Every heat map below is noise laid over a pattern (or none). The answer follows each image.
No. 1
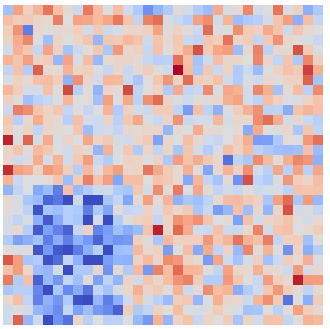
one block
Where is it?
bottom left
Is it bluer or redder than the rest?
bluer
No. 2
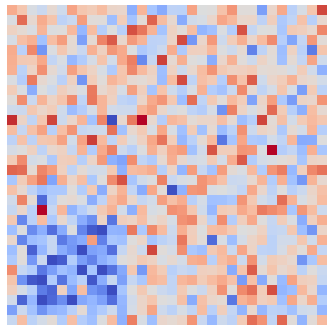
one block
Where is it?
bottom left
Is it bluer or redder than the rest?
bluer
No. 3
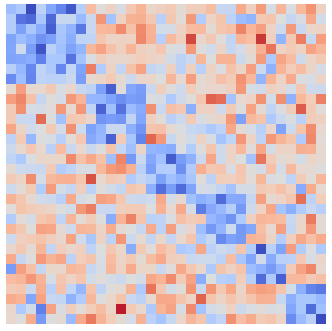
blocks along the diagonal
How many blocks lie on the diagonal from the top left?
6
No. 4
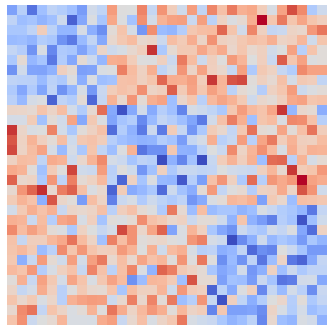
blocks along the diagonal
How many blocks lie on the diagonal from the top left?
3
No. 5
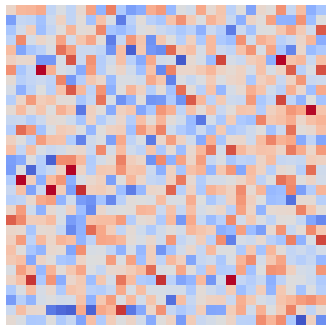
only noise
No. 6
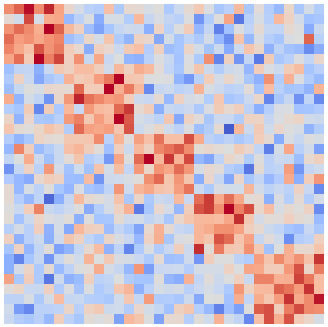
blocks along the diagonal
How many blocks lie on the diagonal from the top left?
5
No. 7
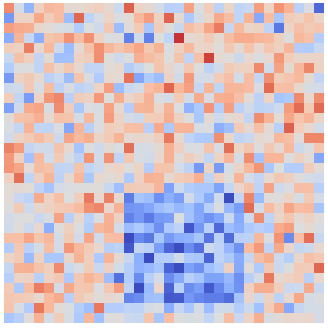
one block
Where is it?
bottom middle
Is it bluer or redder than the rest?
bluer
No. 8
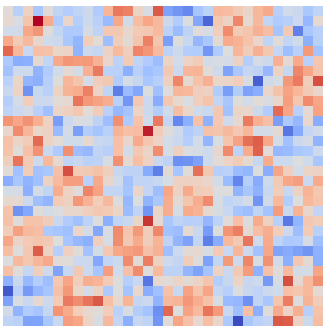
a checkerboard
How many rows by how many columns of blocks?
6 by 6
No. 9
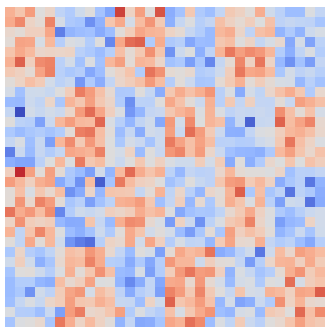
a checkerboard
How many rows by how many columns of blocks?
4 by 6
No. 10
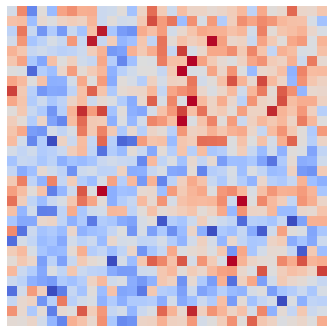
bands of rows crossing bands of columns
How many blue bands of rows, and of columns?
3 and 2
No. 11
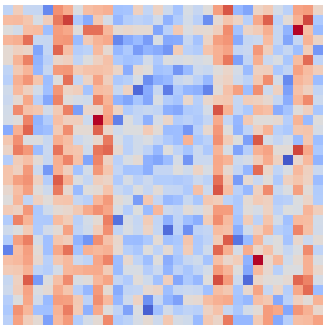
bands of columns
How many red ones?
6
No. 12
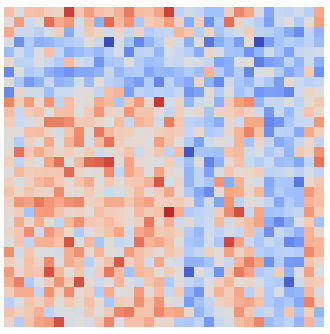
bands of rows crossing bands of columns
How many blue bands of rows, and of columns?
1 and 2
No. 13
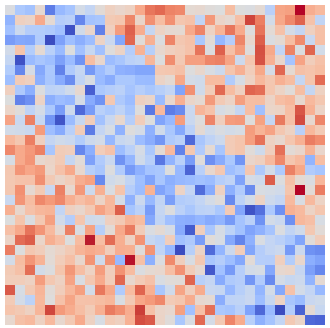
a diagonal band
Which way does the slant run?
top left to bottom right
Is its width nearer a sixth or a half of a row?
a half
